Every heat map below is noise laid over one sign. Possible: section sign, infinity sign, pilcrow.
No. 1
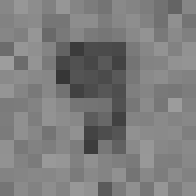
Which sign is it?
pilcrow
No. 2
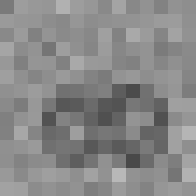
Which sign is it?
infinity sign
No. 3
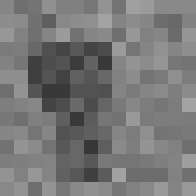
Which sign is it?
pilcrow
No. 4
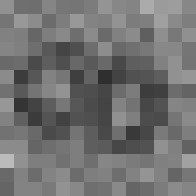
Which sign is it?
infinity sign
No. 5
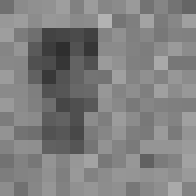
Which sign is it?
pilcrow
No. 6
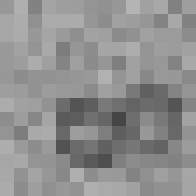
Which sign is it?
infinity sign
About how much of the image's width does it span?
two thirds
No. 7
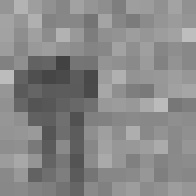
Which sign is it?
pilcrow
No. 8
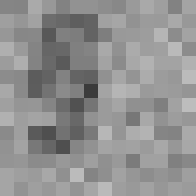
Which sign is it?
section sign
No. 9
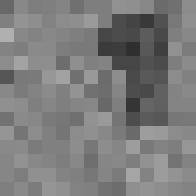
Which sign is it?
pilcrow
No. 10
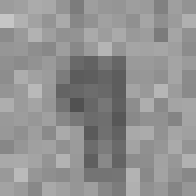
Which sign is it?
pilcrow
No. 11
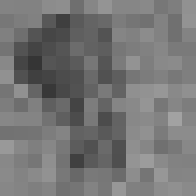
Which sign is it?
pilcrow
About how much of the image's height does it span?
nearly all
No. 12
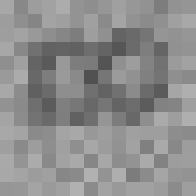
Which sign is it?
infinity sign
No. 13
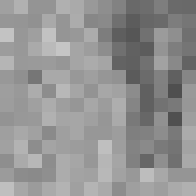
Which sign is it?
pilcrow
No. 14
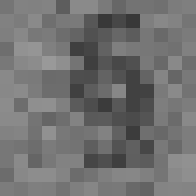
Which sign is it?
section sign
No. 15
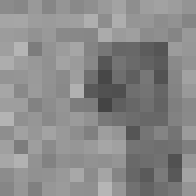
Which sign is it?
pilcrow
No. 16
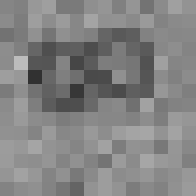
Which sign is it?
infinity sign
